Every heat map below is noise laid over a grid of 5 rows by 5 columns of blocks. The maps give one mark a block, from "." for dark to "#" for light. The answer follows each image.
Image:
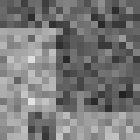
. . . . .
# # . . .
# # . . .
# # . . .
# . # # #
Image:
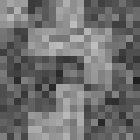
# . # . .
. # # # .
. . . # .
. . # . .
. # # . .
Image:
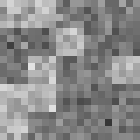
# # . . .
. . # . .
. # . . #
# # . . .
# . . . .
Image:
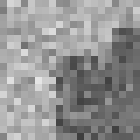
# # # # #
# # # # .
# # . . .
# # . . .
# # . . .
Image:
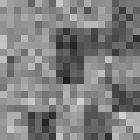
# # # # .
# # . . .
# # . # #
# # # # .
# . # . #
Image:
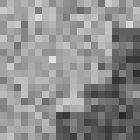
# # # # #
# # # # .
# # # # .
# # # . .
# # . . .
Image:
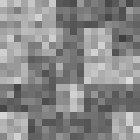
# # . . .
# # . # .
# . . # #
. . # . .
# . . . #
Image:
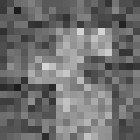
. . . . .
. . # # .
. # # . .
. . # # .
. . # # .
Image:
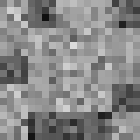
# . # # .
# # # # #
. # # # #
# # # # .
# . . . #
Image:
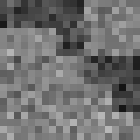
. . . # #
# # . # #
# # # . .
# # # # .
# # # # #
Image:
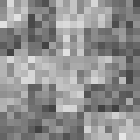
# . # # .
. . # . .
# # # # .
# . # . .
. . . # #
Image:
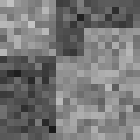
# # . . .
# # . # #
. . # # #
. . # # #
. . # # #
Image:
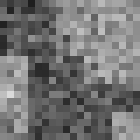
. . # # #
. . # # #
# . . # #
# . . . .
# . . . #
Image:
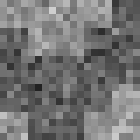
# # # # .
. # # . .
. . . . .
. . . . #
# . . # #
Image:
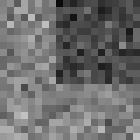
# # . . .
# # . . .
# # . . .
# # # # #
# # # # #
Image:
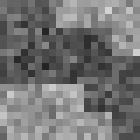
. . # # #
. . . . #
. . . . .
# # # . .
# # # # .
